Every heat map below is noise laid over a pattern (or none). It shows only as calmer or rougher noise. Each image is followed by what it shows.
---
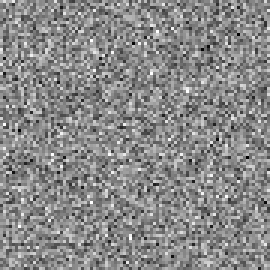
only noise
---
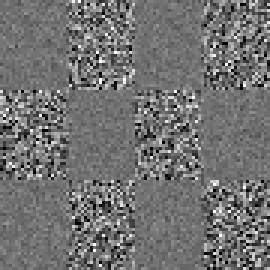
a checkerboard
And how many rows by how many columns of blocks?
3 by 4
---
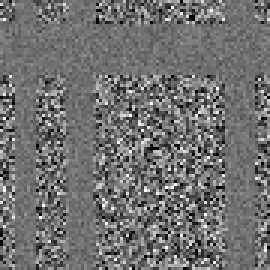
bands of rows crossing bands of columns
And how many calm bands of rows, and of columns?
1 and 3
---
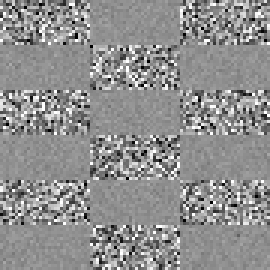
a checkerboard
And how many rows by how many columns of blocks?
6 by 3
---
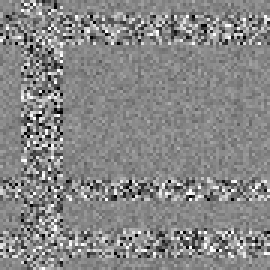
bands of rows crossing bands of columns
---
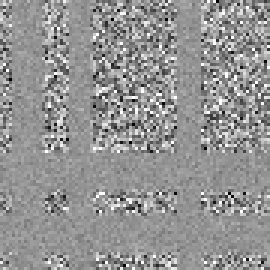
bands of rows crossing bands of columns
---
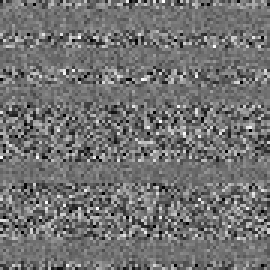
bands of rows
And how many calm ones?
5
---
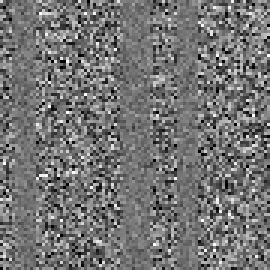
bands of columns
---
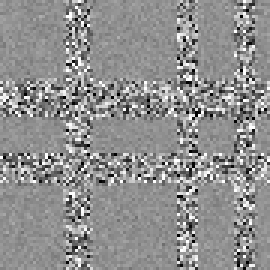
bands of rows crossing bands of columns
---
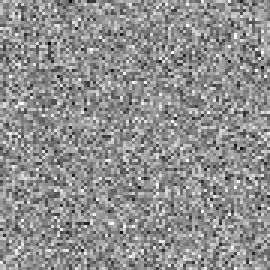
only noise
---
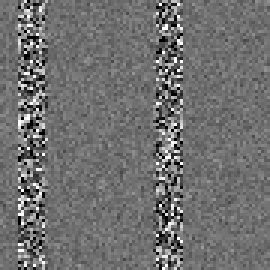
bands of columns
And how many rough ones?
2
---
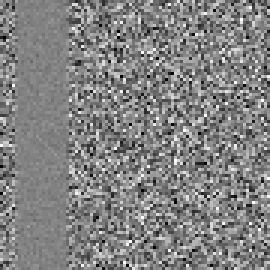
one band of columns
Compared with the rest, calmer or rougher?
calmer
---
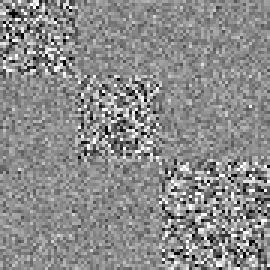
blocks along the diagonal
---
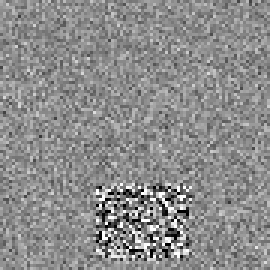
one block
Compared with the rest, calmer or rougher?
rougher
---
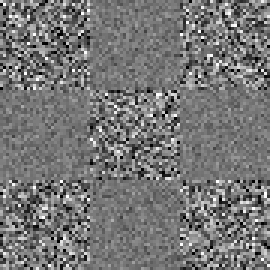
a checkerboard
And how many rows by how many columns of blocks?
3 by 3
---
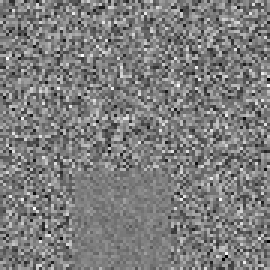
one block
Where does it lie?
bottom middle
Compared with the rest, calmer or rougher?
calmer
